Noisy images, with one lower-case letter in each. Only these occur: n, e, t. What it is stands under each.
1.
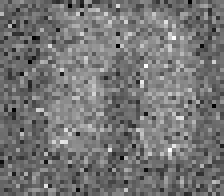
light n
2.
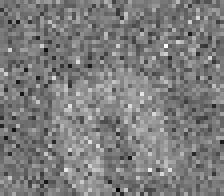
light n
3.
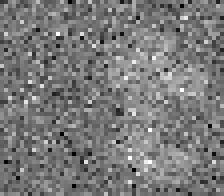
light t
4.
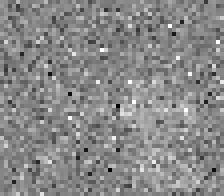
light t
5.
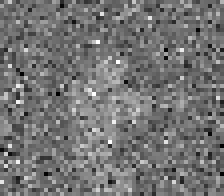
light t
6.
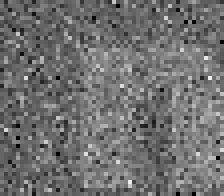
light n
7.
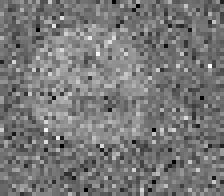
light e
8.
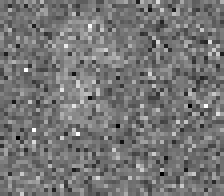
light t
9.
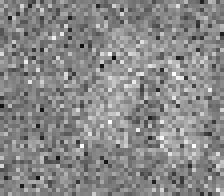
light n
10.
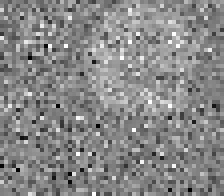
light e
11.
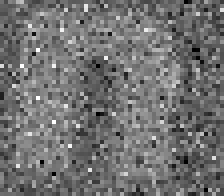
light n
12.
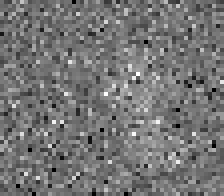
light t
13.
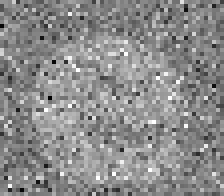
light e
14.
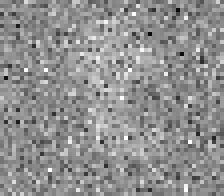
light t
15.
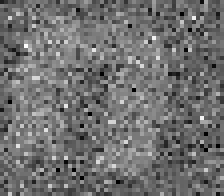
light n
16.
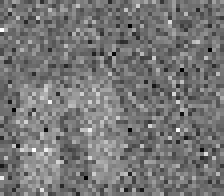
light n
